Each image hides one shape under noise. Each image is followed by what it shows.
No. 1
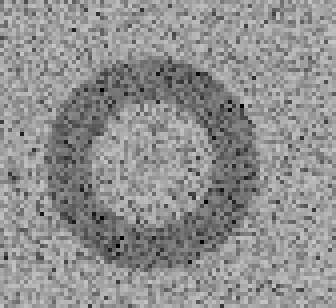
ring
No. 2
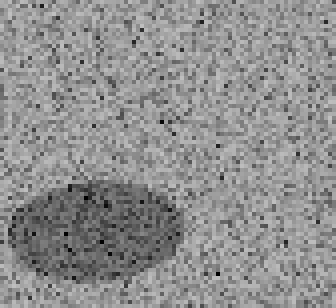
ellipse
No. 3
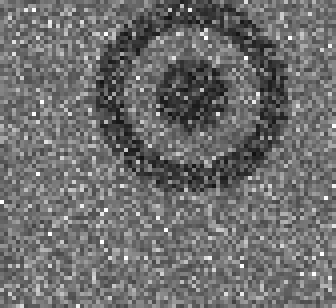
bullseye
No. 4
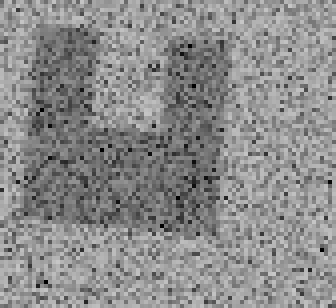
square with a notch
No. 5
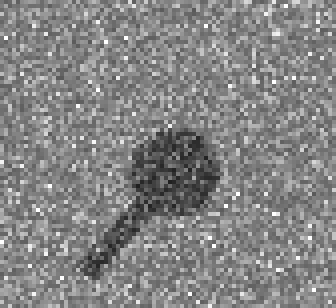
lollipop
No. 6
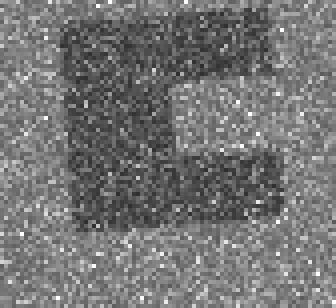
square with a notch
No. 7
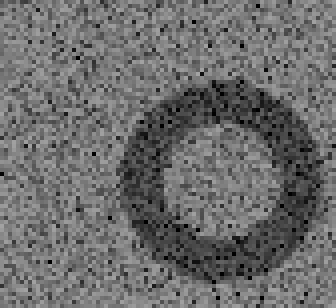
ring
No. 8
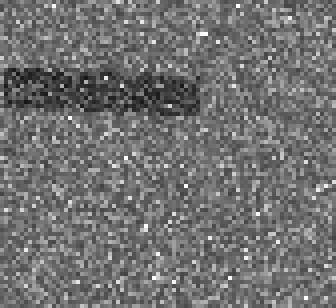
bar
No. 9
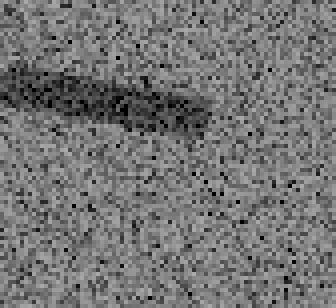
bar
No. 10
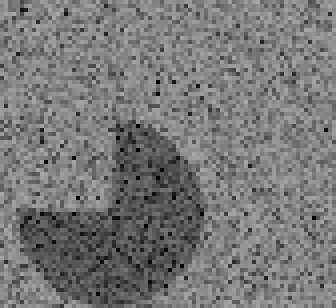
disc with a wedge cut out
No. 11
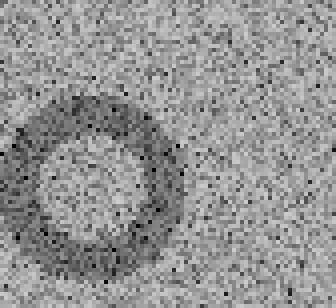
ring
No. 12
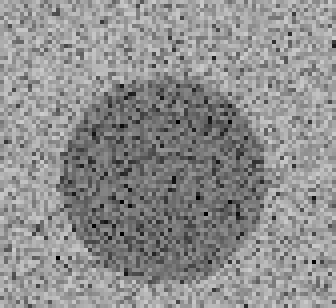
disc
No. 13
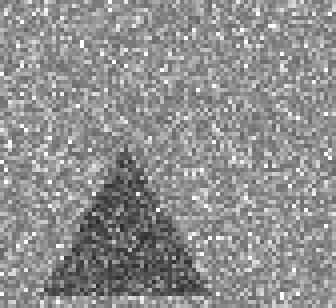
triangle
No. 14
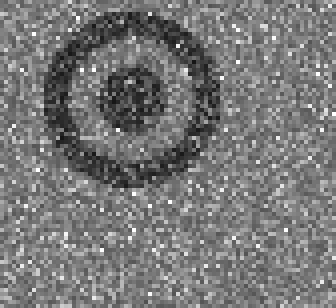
bullseye
